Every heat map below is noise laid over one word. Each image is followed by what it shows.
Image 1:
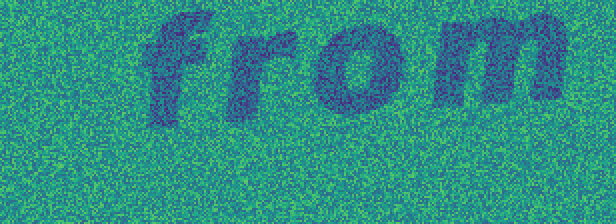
from
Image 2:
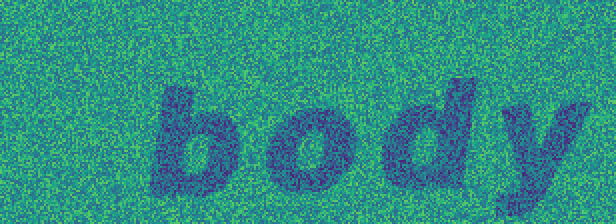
body
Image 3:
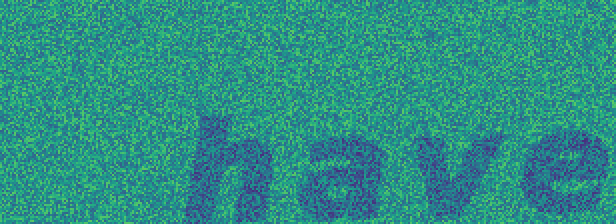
have
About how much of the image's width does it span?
two thirds
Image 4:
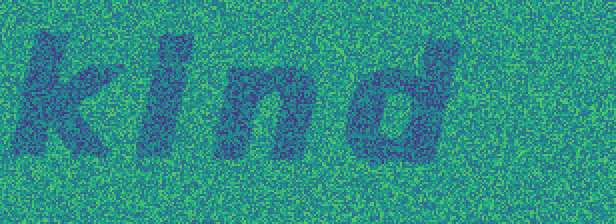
kind
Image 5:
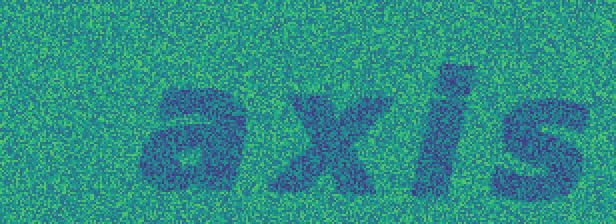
axis
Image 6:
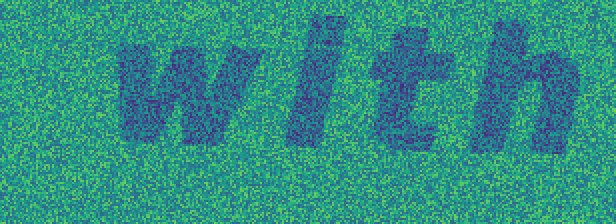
with
